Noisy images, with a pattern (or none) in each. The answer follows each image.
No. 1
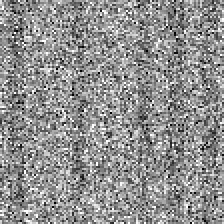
bands of columns
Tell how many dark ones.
5
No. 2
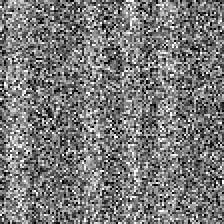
bands of columns
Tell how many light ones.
4
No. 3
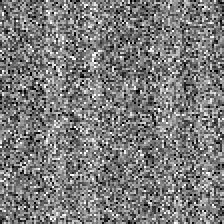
bands of columns
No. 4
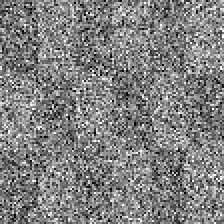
a checkerboard
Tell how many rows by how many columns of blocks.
3 by 6
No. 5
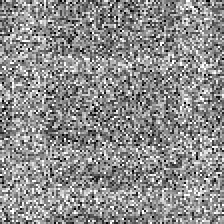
bands of rows crossing bands of columns
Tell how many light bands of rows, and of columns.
3 and 2
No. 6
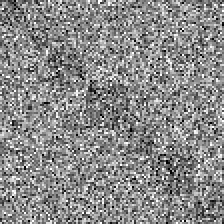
blocks along the diagonal
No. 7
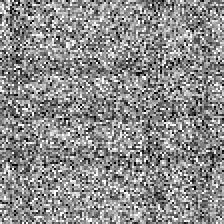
bands of rows crossing bands of columns
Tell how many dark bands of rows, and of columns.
3 and 3
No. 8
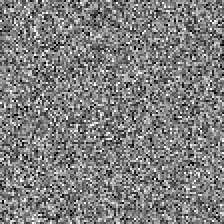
only noise
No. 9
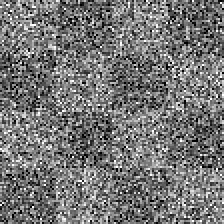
a checkerboard
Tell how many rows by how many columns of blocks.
4 by 4
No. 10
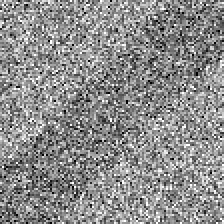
a diagonal band
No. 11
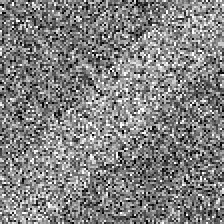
a diagonal band
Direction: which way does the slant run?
bottom left to top right
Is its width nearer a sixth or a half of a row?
a half
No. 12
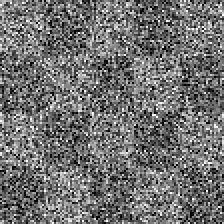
a checkerboard
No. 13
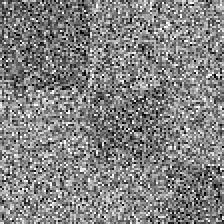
blocks along the diagonal
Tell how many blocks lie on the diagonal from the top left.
3
